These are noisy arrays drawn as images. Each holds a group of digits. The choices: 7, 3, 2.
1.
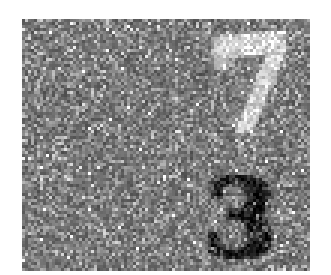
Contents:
top right: light 7; bottom right: dark 3
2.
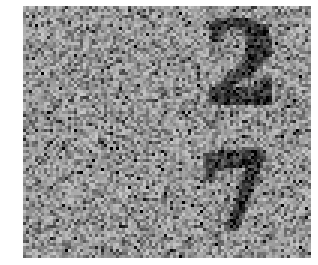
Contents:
top right: dark 2; bottom right: dark 7
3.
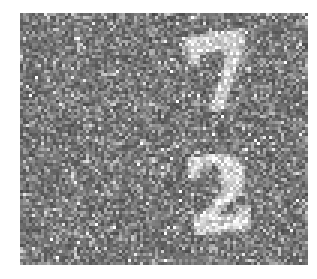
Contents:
top right: light 7; bottom right: light 2
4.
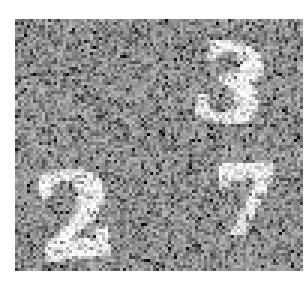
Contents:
top right: light 3; bottom left: light 2; bottom right: light 7
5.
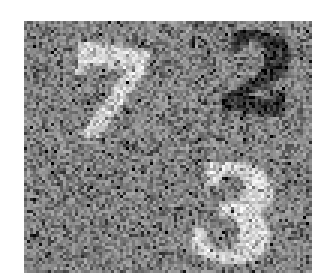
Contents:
top left: light 7; top right: dark 2; bottom right: light 3
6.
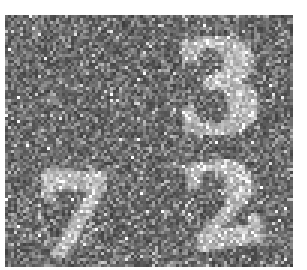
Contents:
top right: light 3; bottom left: light 7; bottom right: light 2
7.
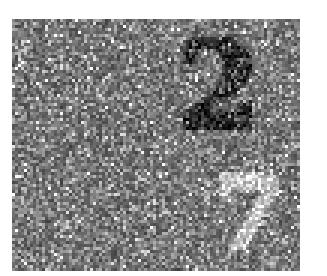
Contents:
top right: dark 2; bottom right: light 7
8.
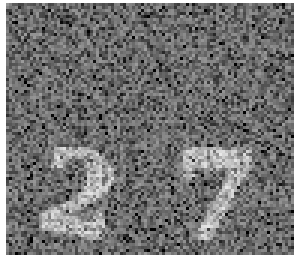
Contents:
bottom left: light 2; bottom right: light 7
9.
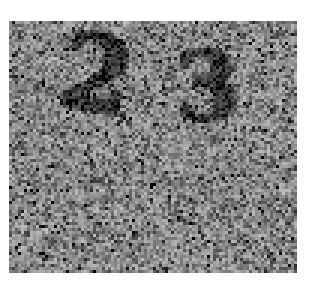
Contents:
top left: dark 2; top right: dark 3
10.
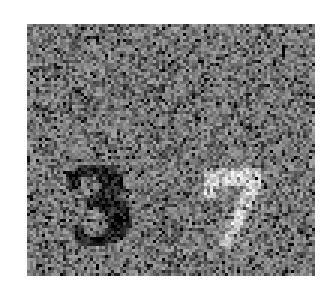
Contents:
bottom left: dark 3; bottom right: light 7
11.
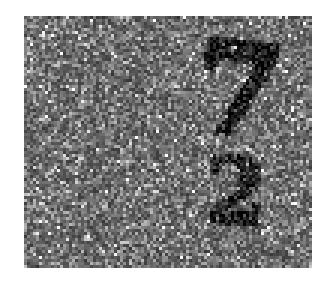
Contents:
top right: dark 7; bottom right: dark 2
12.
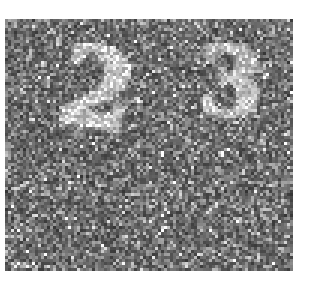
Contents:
top left: light 2; top right: light 3
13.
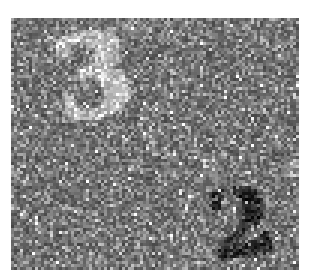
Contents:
top left: light 3; bottom right: dark 2
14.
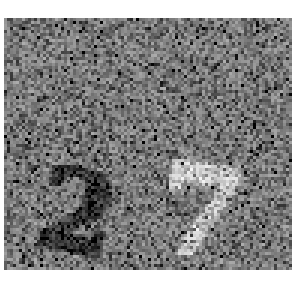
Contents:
bottom left: dark 2; bottom right: light 7
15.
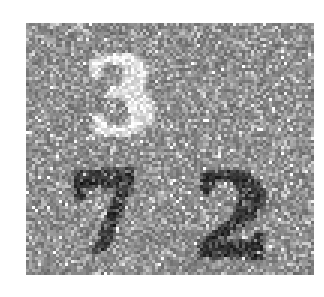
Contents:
top left: light 3; bottom left: dark 7; bottom right: dark 2
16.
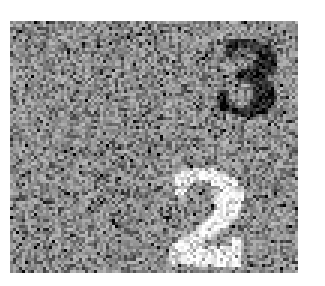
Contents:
top right: dark 3; bottom right: light 2
